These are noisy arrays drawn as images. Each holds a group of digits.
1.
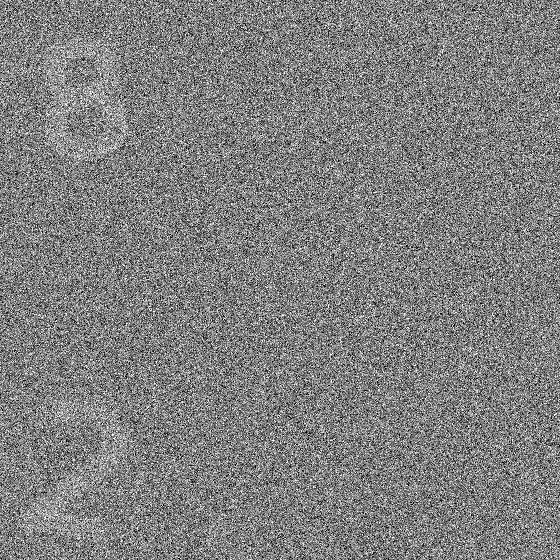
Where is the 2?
bottom left
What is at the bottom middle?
nothing
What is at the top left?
8
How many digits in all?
2
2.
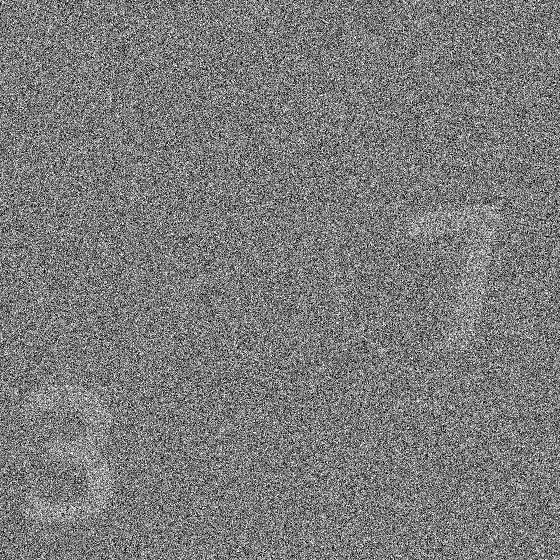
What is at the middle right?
7
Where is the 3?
bottom left
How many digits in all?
2
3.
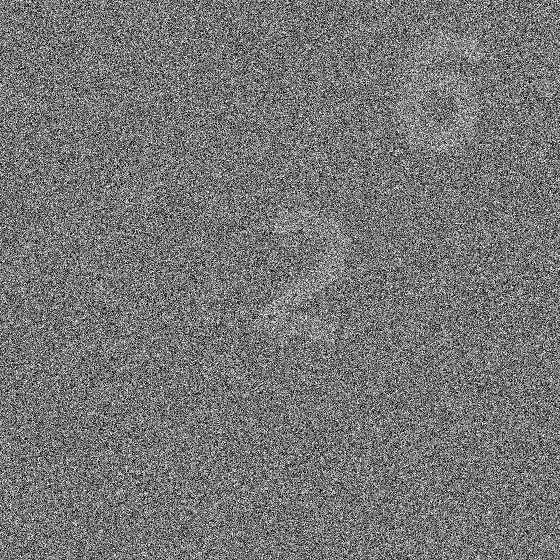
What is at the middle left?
nothing
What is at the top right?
6
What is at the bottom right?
nothing
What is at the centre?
2
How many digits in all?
2
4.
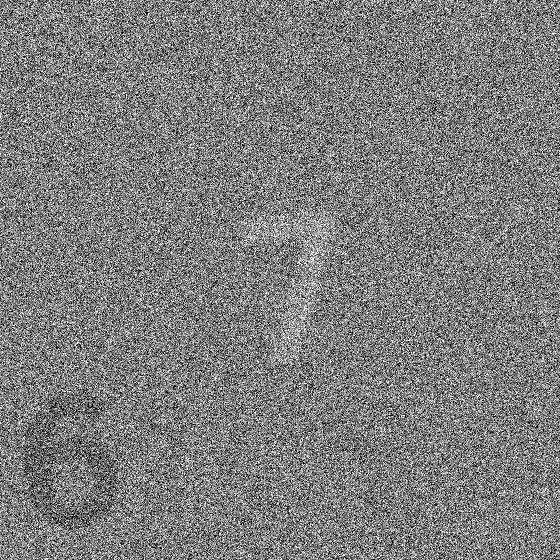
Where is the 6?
bottom left
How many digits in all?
2
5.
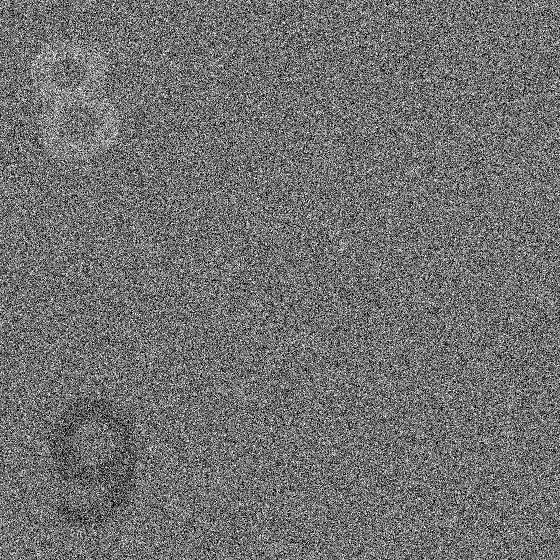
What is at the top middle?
nothing
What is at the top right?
nothing
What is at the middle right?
nothing
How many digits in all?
2
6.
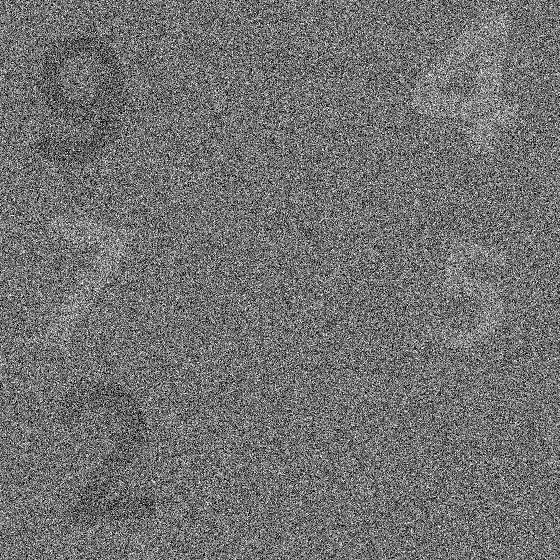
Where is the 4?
top right
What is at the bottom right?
nothing
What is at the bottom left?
2
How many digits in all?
5
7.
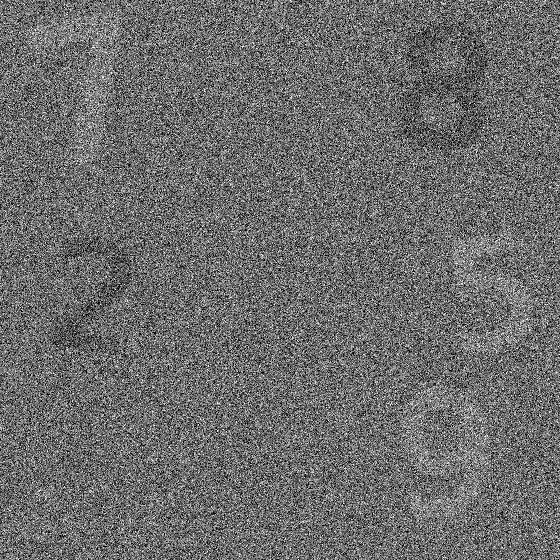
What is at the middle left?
2
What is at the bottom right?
9
